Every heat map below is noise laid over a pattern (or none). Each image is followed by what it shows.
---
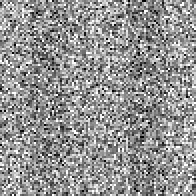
vertical stripes
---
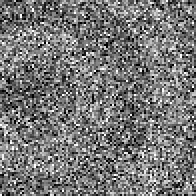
rings round one point
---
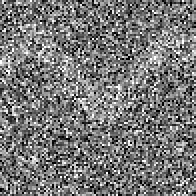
a wavy band
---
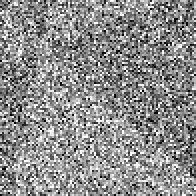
spokes from one point
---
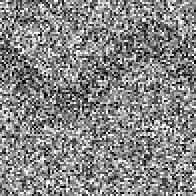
a wavy band
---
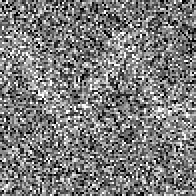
a wavy band
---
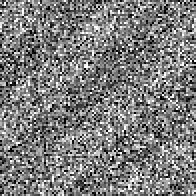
diagonal stripes
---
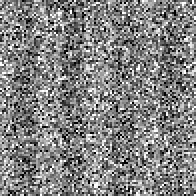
vertical stripes
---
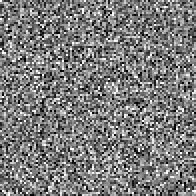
only noise
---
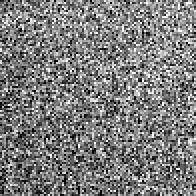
a smooth slope
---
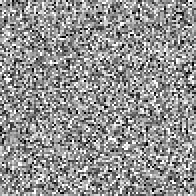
only noise
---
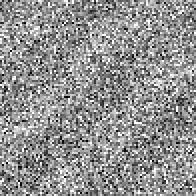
diagonal stripes
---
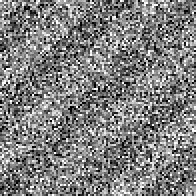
diagonal stripes
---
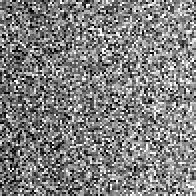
a smooth slope
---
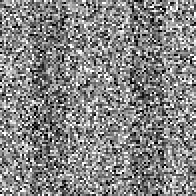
vertical stripes
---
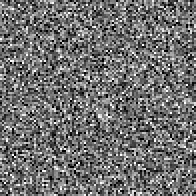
only noise
